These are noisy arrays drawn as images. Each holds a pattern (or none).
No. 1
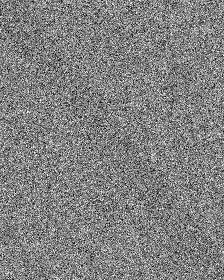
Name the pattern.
a diagonal band
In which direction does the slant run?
top left to bottom right
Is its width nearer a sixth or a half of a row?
a sixth
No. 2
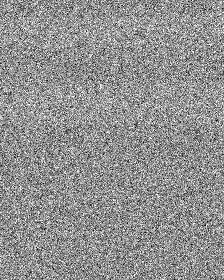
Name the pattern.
bands of rows
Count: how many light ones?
2
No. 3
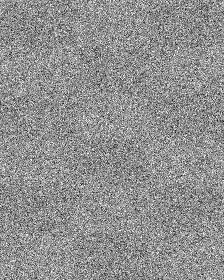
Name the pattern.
a checkerboard
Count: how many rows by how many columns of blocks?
6 by 3
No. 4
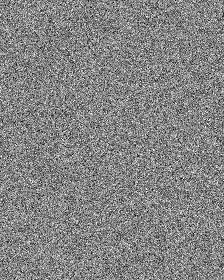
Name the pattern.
only noise
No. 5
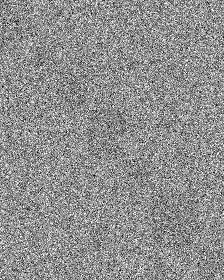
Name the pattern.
blocks along the diagonal
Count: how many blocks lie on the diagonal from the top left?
7
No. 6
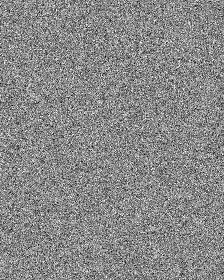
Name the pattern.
only noise
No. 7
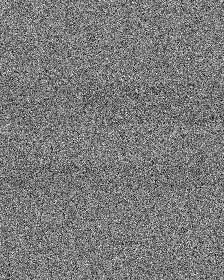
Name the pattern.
bands of rows
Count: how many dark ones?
2
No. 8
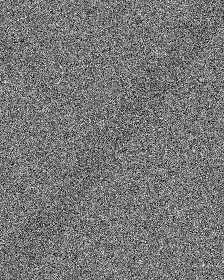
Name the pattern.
a diagonal band
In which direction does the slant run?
bottom left to top right
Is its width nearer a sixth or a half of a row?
a sixth
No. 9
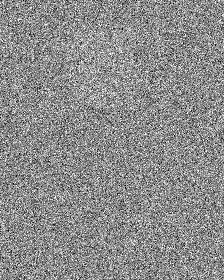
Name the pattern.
one block
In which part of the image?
top middle
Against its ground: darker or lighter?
lighter
